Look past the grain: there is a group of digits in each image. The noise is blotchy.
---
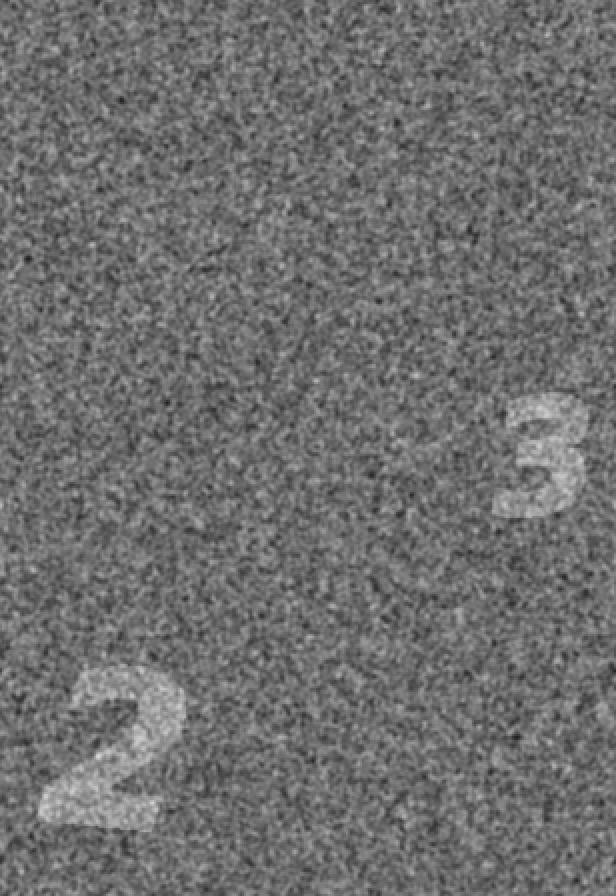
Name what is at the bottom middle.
nothing
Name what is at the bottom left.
2
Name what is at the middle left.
nothing
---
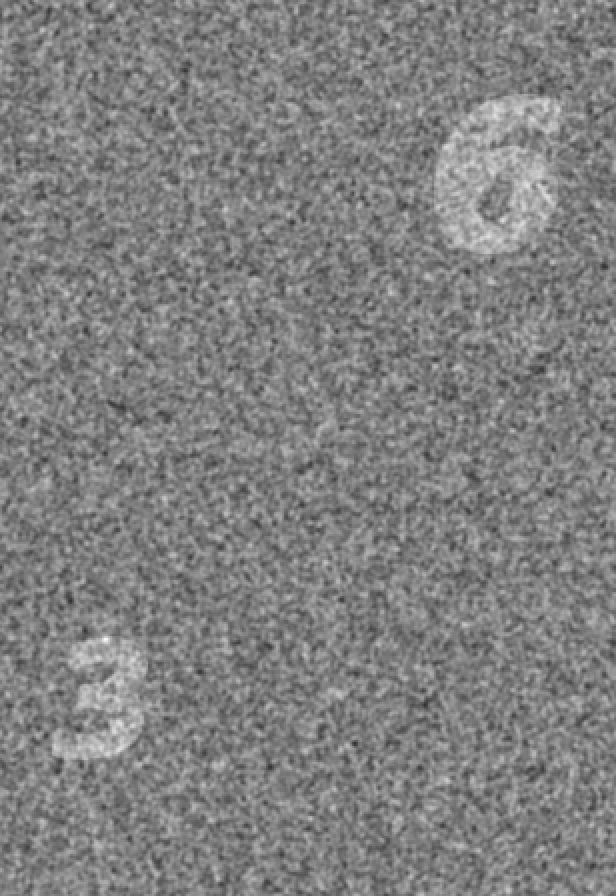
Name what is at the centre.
nothing
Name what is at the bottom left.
3
